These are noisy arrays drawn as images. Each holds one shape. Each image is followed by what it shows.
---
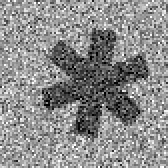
asterisk
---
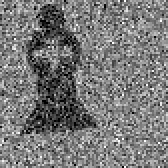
chess bishop
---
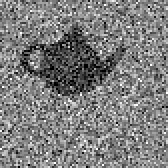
teapot
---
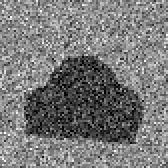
cloud
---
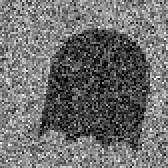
ghost
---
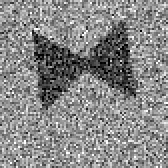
bow tie
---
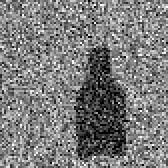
bottle
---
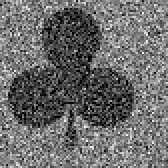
club
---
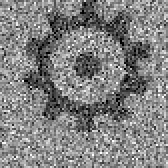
gear
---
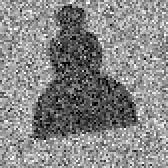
chess pawn
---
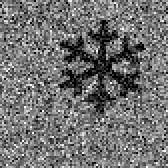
snowflake
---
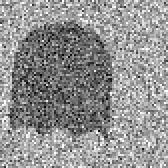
ghost
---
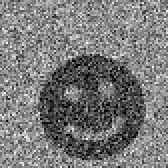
smiling face
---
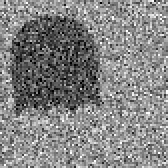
ghost
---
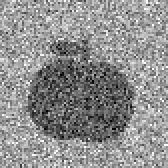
apple
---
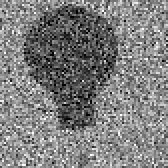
light bulb
